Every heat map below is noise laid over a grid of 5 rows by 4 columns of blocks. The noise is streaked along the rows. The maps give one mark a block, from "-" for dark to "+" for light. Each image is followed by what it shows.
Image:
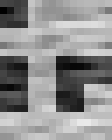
- + + +
+ + + +
- + - -
- + - +
+ + + +
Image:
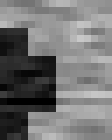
+ + + +
- + + +
- - + +
- - + +
- + + +
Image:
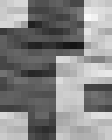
+ - - +
- - - +
- - + +
- - + -
+ - + +
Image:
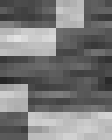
- - + -
+ + - -
- - - -
+ - - -
- + + +
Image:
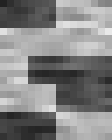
- - + +
+ + + +
+ - - -
+ + - -
- - + +
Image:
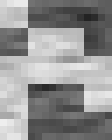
+ - - -
- + + -
+ + + +
+ - - +
+ - - -
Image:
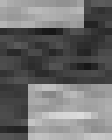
+ + + -
- - - -
- - - -
- + + +
- + + +
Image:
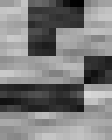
+ - - +
+ - + +
+ + + -
- - - +
+ + + +
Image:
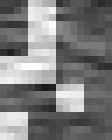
- + - -
- + - -
+ + - -
- - + -
+ - - -
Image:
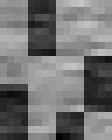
+ - + +
+ - + +
+ + + -
- + + -
- + - +
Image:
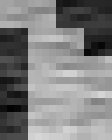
+ + - -
- + + -
- + + +
- + + +
- + + +
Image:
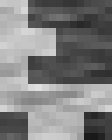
+ - - -
+ + - -
+ - - -
+ + + +
- + + -
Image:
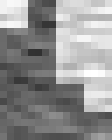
+ - + +
- - + +
- - + +
- - - +
- - - -
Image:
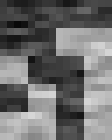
- - - -
- - + +
+ - - +
- + - +
+ + - +
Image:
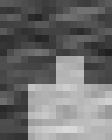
- - - -
- - - -
- - + -
- + + +
- + + +
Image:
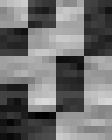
+ - + -
- + + -
+ + - +
- + - +
- - + +
